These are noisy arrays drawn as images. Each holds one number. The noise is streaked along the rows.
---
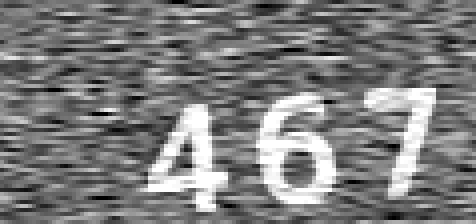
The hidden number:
467
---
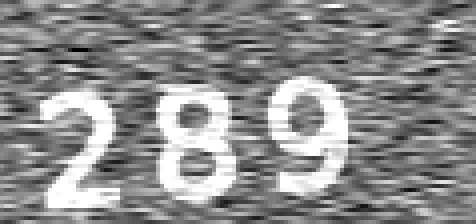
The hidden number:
289
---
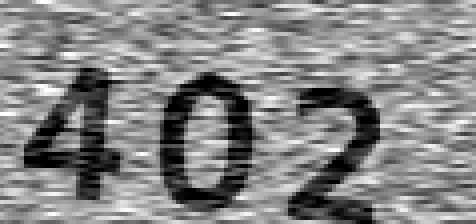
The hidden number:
402
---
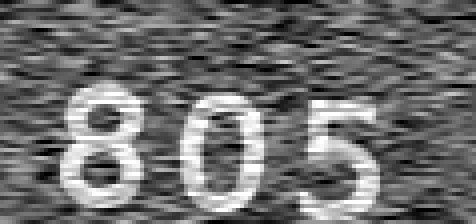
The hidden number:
805
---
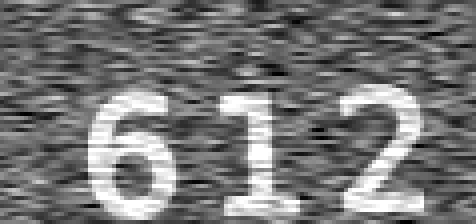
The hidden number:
612
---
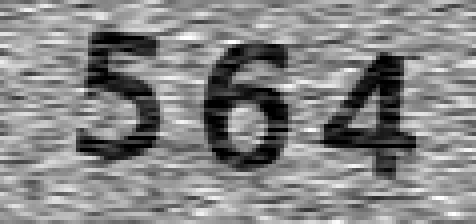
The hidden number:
564
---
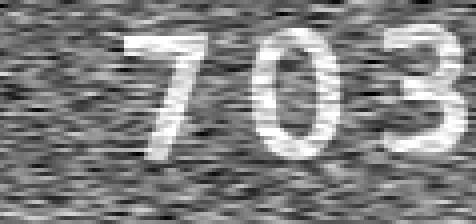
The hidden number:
703
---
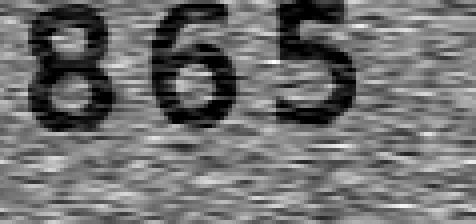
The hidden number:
865
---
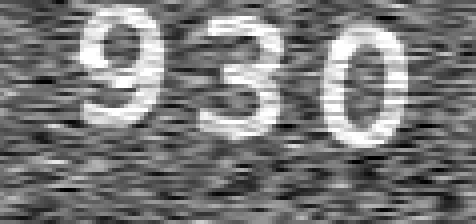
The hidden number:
930
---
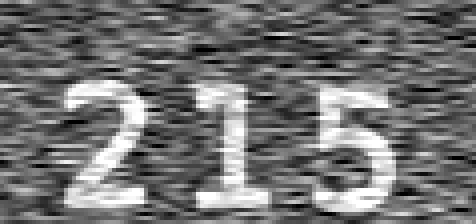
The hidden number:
215
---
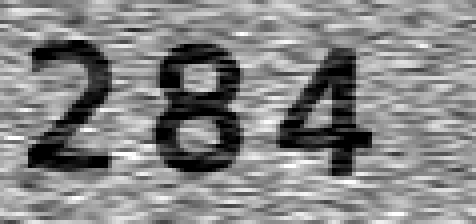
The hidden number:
284
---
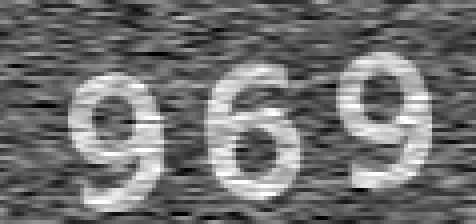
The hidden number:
969
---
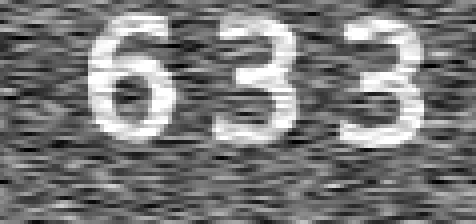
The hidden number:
633
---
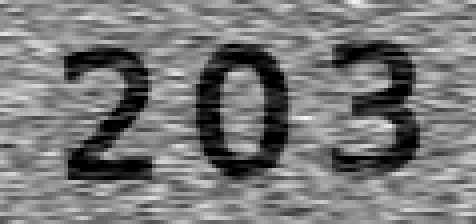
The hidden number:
203
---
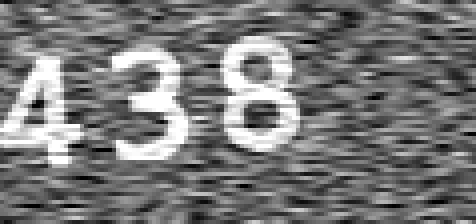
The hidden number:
438
